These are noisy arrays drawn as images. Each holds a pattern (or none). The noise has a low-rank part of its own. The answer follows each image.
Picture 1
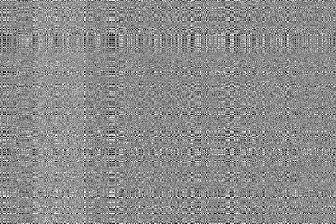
one vertical stripe
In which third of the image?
left
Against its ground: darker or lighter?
lighter
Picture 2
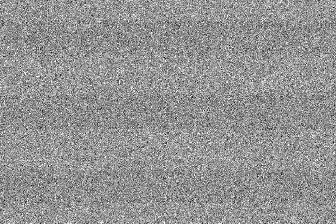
horizontal stripes
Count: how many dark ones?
3
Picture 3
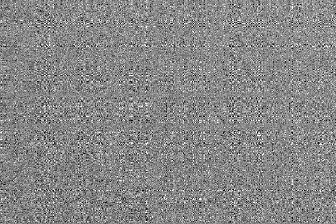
a smooth slope
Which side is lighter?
top right
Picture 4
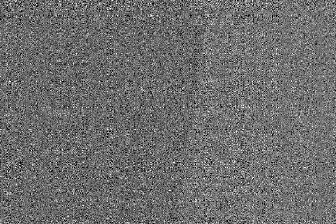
a sharp edge
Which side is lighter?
right
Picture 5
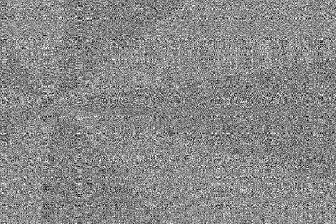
spokes from one point
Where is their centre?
middle left
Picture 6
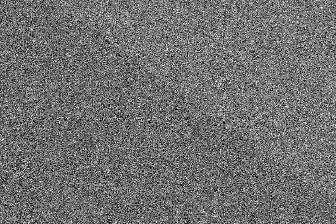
a sharp edge
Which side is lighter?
top right
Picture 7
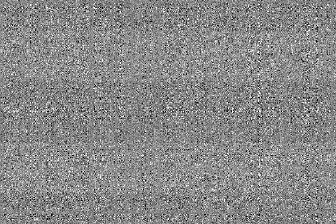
horizontal stripes
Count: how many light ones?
2
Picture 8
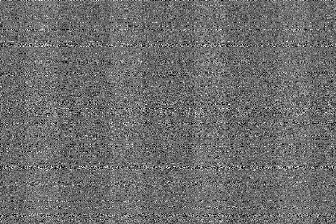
vertical stripes
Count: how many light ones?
4
